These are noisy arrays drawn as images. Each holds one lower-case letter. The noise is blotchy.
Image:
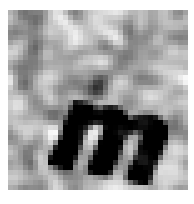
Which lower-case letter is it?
m
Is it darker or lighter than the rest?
darker
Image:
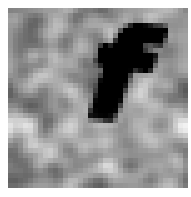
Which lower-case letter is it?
f
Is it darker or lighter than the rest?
darker
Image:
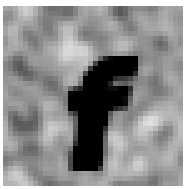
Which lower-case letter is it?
f
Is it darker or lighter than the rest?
darker
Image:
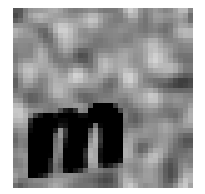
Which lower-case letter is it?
m
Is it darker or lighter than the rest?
darker
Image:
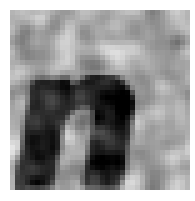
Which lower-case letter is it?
n
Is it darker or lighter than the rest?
darker
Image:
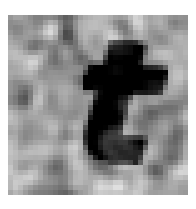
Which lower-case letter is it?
t
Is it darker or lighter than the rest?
darker
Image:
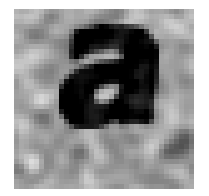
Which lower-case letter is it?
a
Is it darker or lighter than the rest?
darker
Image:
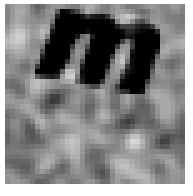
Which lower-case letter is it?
m
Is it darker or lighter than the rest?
darker
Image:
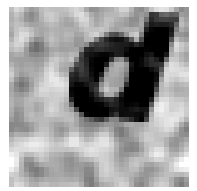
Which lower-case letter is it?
d
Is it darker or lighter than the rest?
darker
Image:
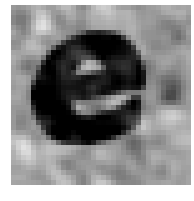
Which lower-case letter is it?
e
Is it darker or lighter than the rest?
darker
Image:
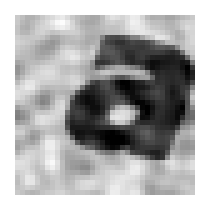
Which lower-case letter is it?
a
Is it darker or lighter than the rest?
darker
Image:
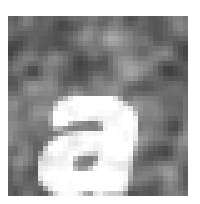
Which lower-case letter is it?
a
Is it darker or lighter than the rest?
lighter
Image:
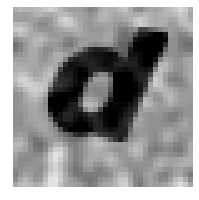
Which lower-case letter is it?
d
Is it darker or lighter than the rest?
darker
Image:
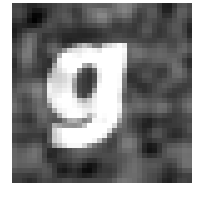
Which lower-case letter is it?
g
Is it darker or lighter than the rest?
lighter
